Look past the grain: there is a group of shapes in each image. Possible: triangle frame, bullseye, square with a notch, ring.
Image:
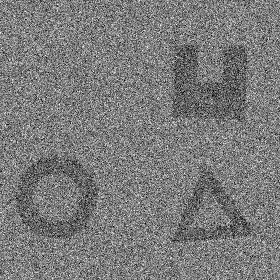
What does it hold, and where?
top right: square with a notch; bottom left: ring; bottom right: triangle frame
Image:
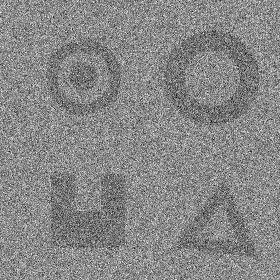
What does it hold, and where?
top left: bullseye; top right: ring; bottom left: square with a notch; bottom right: triangle frame
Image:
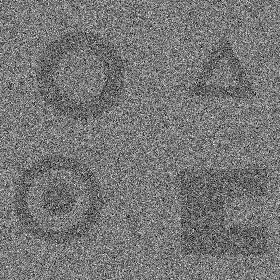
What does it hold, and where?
top left: ring; top right: triangle frame; bottom left: bullseye; bottom right: square with a notch
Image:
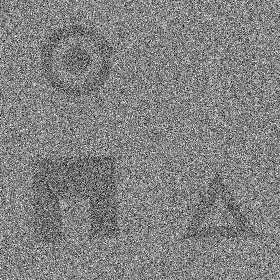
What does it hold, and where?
top left: bullseye; bottom left: square with a notch; bottom right: triangle frame
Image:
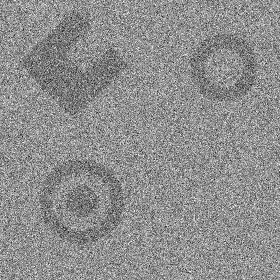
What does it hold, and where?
top left: square with a notch; top right: ring; bottom left: bullseye
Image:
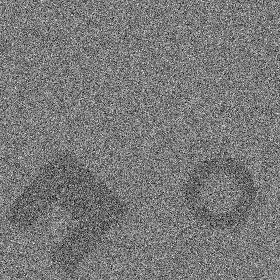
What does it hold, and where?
bottom left: square with a notch; bottom right: ring
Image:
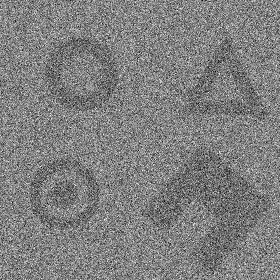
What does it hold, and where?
top left: ring; top right: triangle frame; bottom left: bullseye; bottom right: square with a notch
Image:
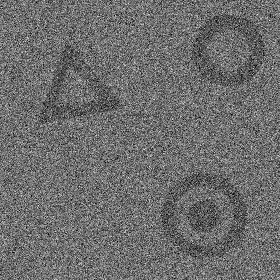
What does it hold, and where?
top left: triangle frame; top right: ring; bottom right: bullseye
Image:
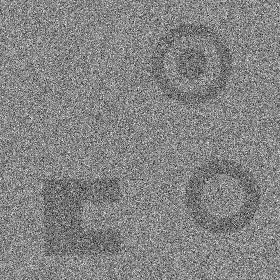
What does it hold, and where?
top right: bullseye; bottom left: square with a notch; bottom right: ring
